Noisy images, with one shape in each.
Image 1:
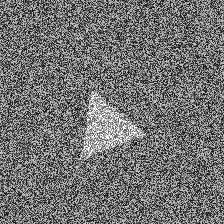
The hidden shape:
triangle
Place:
centre
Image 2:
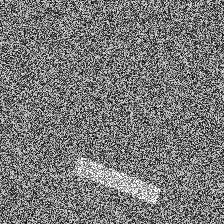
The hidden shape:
bar
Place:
bottom middle
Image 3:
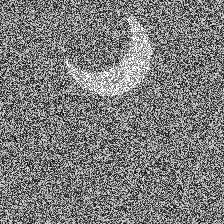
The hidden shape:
crescent
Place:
top middle
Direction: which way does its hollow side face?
up and left
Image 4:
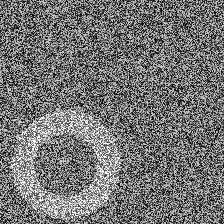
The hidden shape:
ring
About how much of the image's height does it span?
half
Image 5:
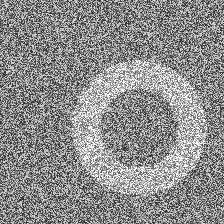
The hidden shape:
ring
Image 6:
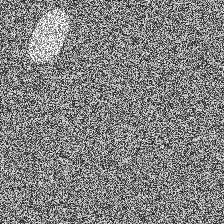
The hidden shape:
ellipse
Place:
top left
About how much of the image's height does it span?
a quarter
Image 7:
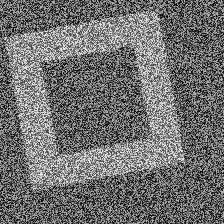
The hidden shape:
square frame
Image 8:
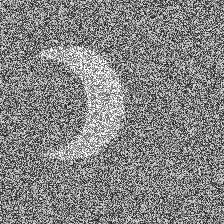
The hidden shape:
crescent
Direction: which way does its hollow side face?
left
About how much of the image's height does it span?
half
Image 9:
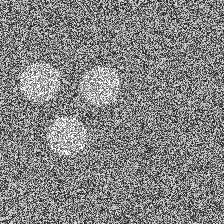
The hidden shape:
three dots
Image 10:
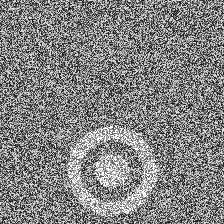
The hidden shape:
bullseye
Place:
bottom middle
